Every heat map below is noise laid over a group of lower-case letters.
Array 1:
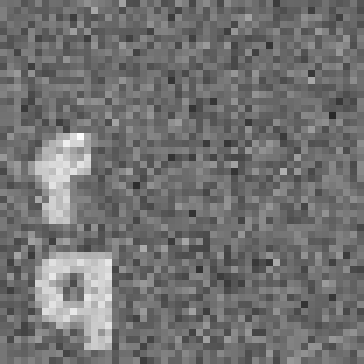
middle left: f; bottom left: q
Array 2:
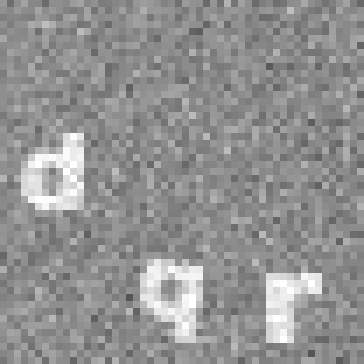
middle left: d; bottom middle: q; bottom right: r
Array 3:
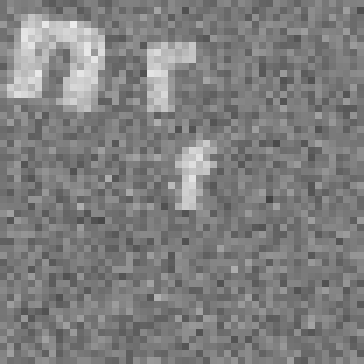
top left: n; top middle: r; centre: f
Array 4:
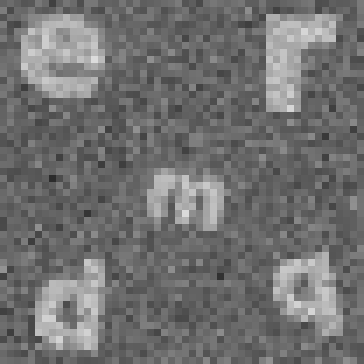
top left: e; top right: r; centre: m; bottom left: d; bottom right: q
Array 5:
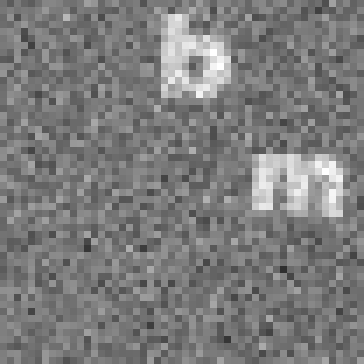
top middle: b; middle right: m
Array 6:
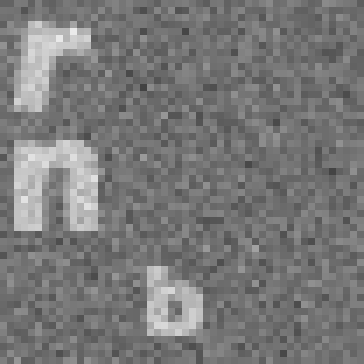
top left: r; middle left: n; bottom middle: b
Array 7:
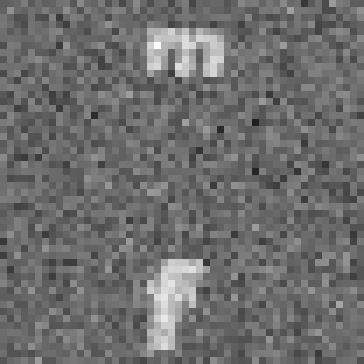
top middle: m; bottom middle: f
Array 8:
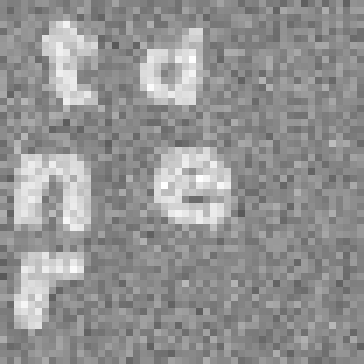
top left: t; top middle: d; middle left: n; centre: e; bottom left: r
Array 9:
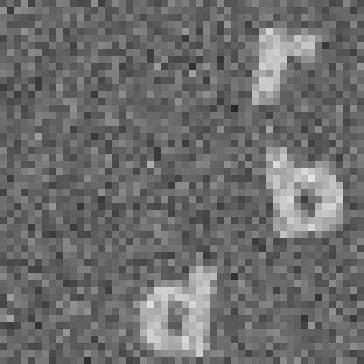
top right: r; middle right: b; bottom middle: d
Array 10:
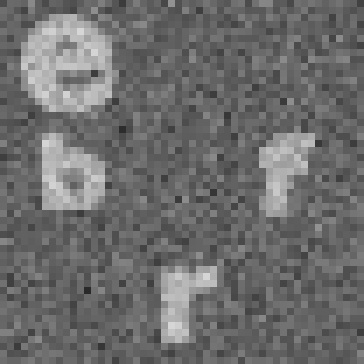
top left: e; middle left: b; middle right: f; bottom middle: r
